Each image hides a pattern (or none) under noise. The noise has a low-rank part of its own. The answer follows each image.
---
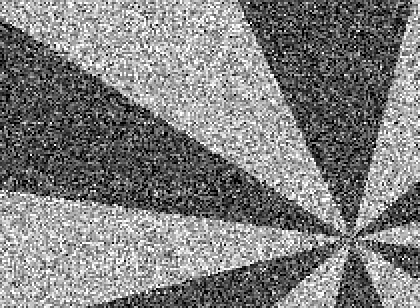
spokes from one point
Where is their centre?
bottom right
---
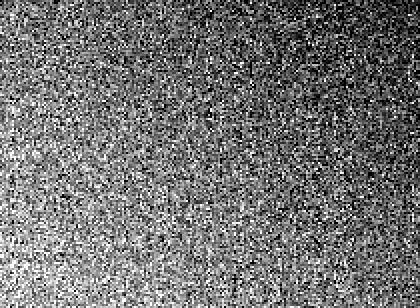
a smooth slope
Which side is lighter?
bottom left
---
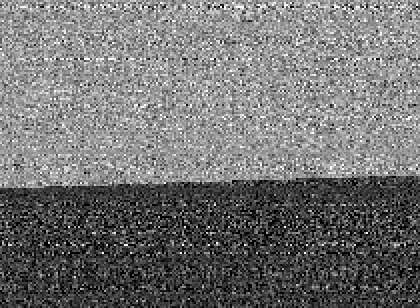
a sharp edge
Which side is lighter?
top
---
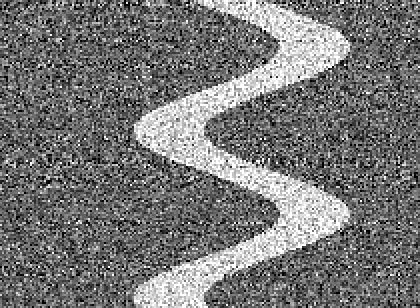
a wavy band
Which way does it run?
top to bottom
